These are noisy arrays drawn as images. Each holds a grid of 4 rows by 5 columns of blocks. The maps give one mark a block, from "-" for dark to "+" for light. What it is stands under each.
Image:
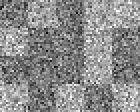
- + - + +
+ - - + -
- - - + -
+ - + - +
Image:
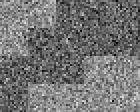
+ + - - -
+ - - - -
- - - + +
- + + + +
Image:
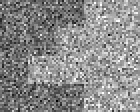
- - - + +
- - + + +
- + + + +
- - - + +
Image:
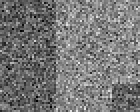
- - + + +
- - + + +
- - + + +
- - + + -
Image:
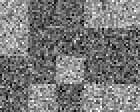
+ - - + +
+ - - - -
- - + - -
- + - + +
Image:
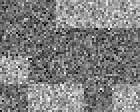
- - + + +
- - - - -
+ - - - -
- + + - +
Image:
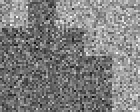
+ - + + +
- - - + +
- - - - +
- - - - +
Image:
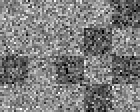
+ + + + -
+ + + - +
- + - + -
+ + + - +
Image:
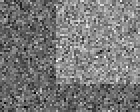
- - + + +
- - + + +
- - + + +
- - - - -
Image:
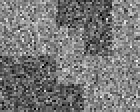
+ + - - +
+ + + - +
- - + + +
- - - + +
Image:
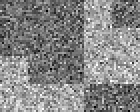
- - - + -
- - - + +
+ - - + +
+ + + - -
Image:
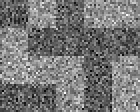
- + - + +
+ - - - -
+ + + - +
- - + - +
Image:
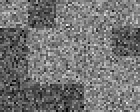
+ - + + +
- + + + -
- + + + +
- - - + +
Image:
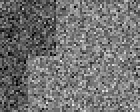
- - + + +
- - + + +
- + + + +
- + + + +
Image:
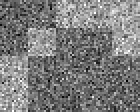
- - + + +
- + - - +
+ - - - -
+ - - - -
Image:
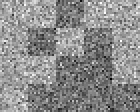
+ + - + +
+ - + - +
+ + - - +
+ - - - -
